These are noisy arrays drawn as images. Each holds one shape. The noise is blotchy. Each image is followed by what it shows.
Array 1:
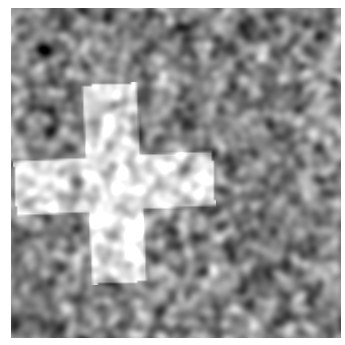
light cross
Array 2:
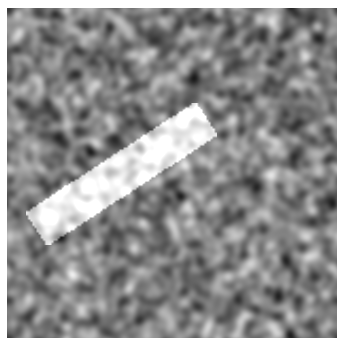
light bar
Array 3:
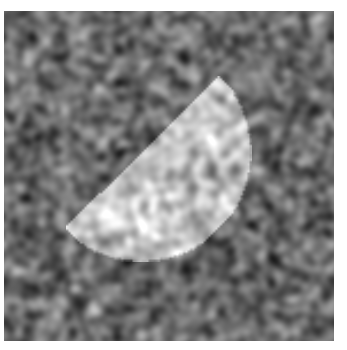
light half disc
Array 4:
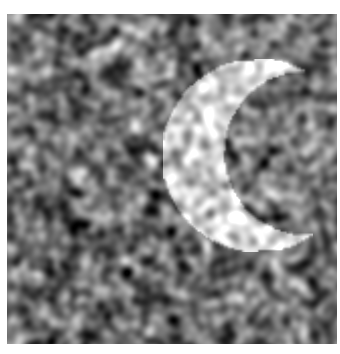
light crescent
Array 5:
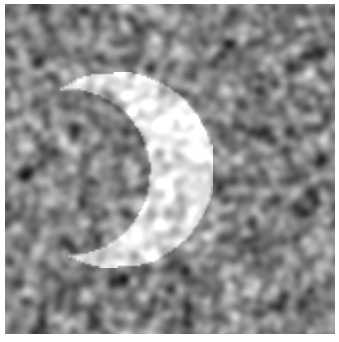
light crescent
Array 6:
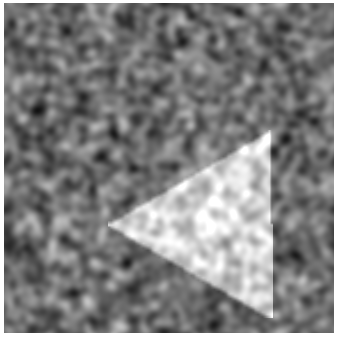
light triangle
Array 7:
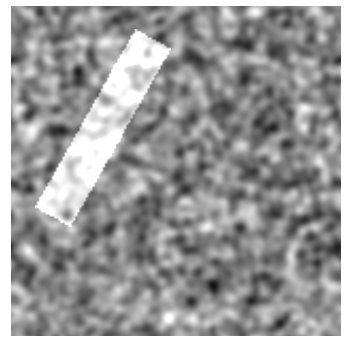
light bar
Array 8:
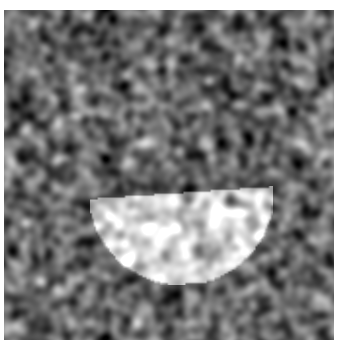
light half disc
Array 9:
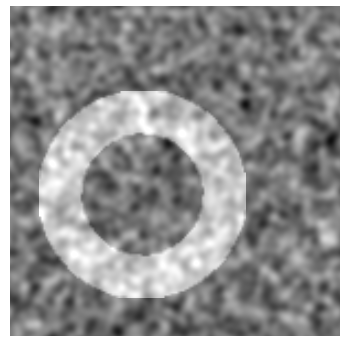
light ring
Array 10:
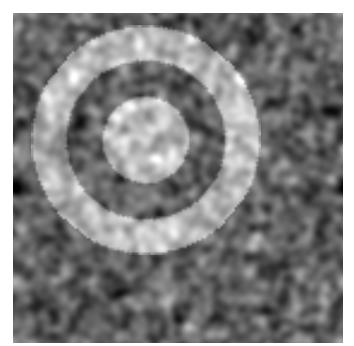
light bullseye
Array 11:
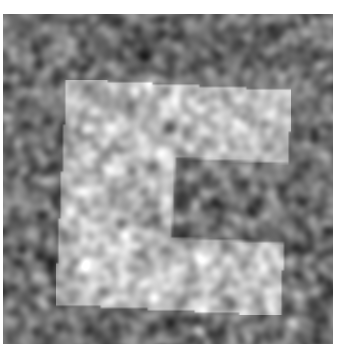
light square with a notch
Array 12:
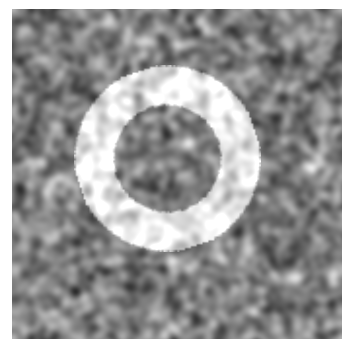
light ring
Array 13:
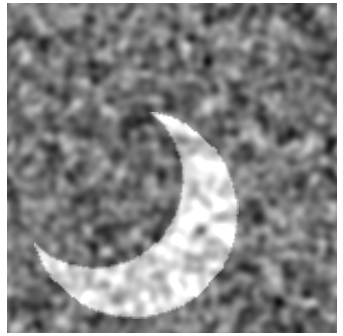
light crescent
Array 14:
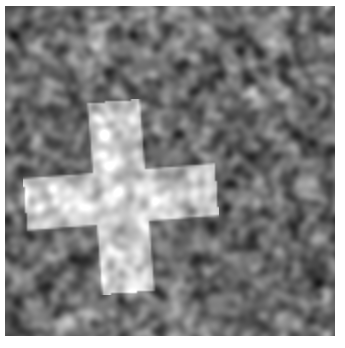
light cross
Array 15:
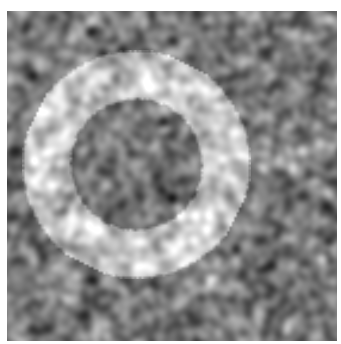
light ring
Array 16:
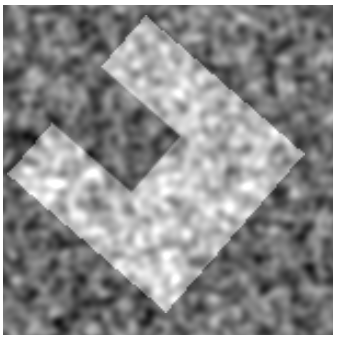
light square with a notch
